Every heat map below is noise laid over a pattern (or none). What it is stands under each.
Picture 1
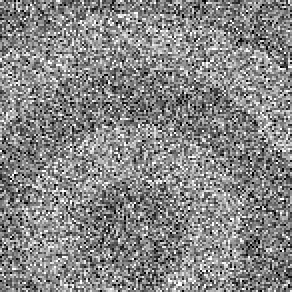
rings round one point
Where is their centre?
bottom middle
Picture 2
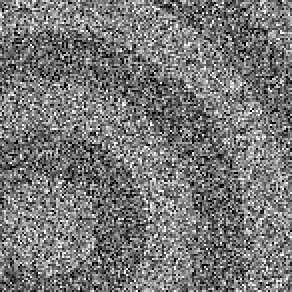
rings round one point
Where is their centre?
bottom left
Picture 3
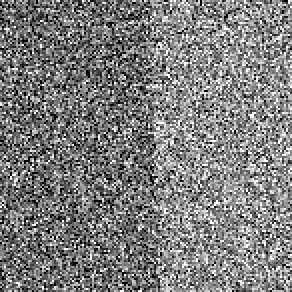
a sharp edge
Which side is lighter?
right
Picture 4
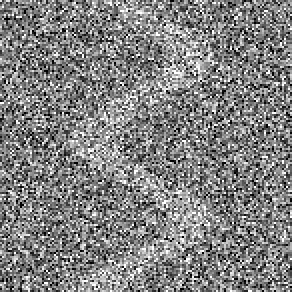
a wavy band
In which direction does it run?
top to bottom
